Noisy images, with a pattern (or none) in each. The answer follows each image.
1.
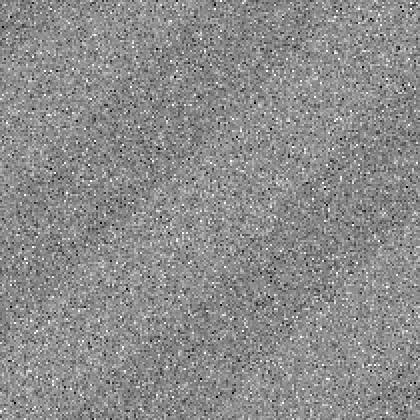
diagonal stripes
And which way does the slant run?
bottom left to top right
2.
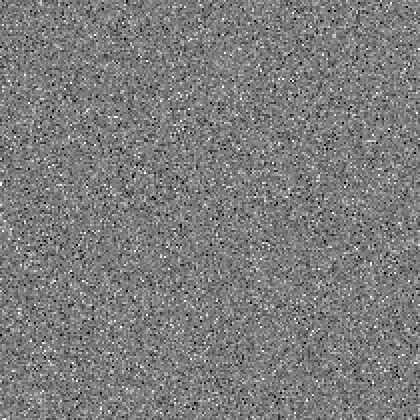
only noise
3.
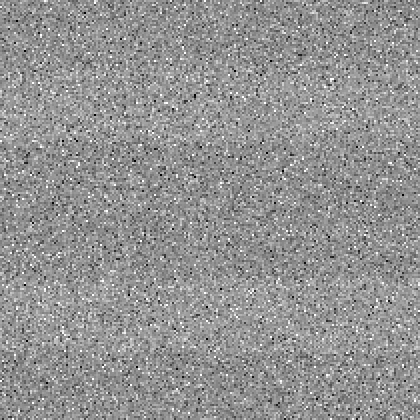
horizontal stripes
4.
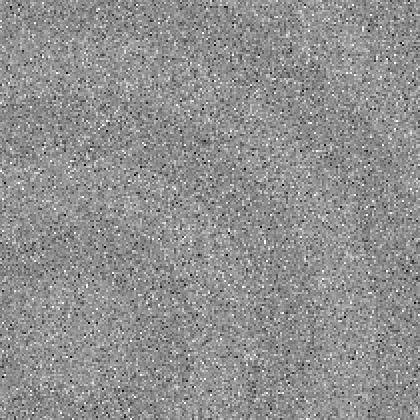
rings round one point
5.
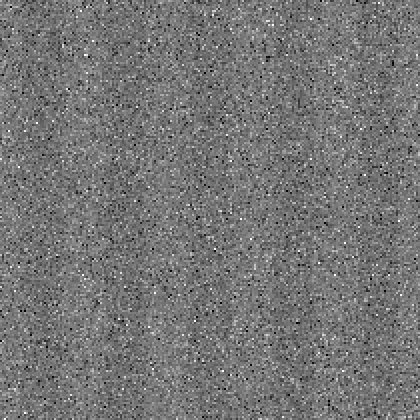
vertical stripes
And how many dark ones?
5
